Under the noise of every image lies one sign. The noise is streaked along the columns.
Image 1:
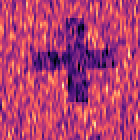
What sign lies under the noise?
plus sign
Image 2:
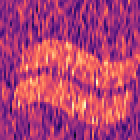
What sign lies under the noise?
approximately sign
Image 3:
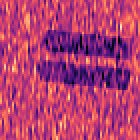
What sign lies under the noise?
equals sign
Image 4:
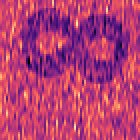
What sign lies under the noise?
infinity sign
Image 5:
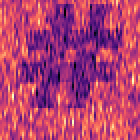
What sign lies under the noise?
hash sign
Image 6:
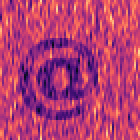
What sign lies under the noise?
at sign
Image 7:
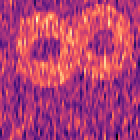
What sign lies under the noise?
infinity sign
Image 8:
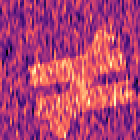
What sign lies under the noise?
not-equal sign
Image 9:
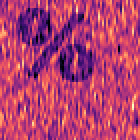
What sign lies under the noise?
percent sign
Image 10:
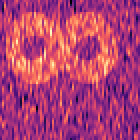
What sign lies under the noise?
infinity sign
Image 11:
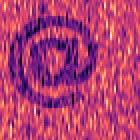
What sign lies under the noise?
at sign
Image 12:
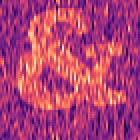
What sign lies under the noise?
ampersand
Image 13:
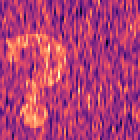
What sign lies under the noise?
question mark
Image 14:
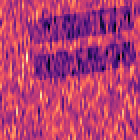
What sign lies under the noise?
equals sign
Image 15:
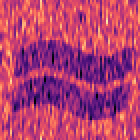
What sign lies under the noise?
approximately sign
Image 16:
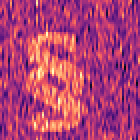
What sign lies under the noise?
section sign
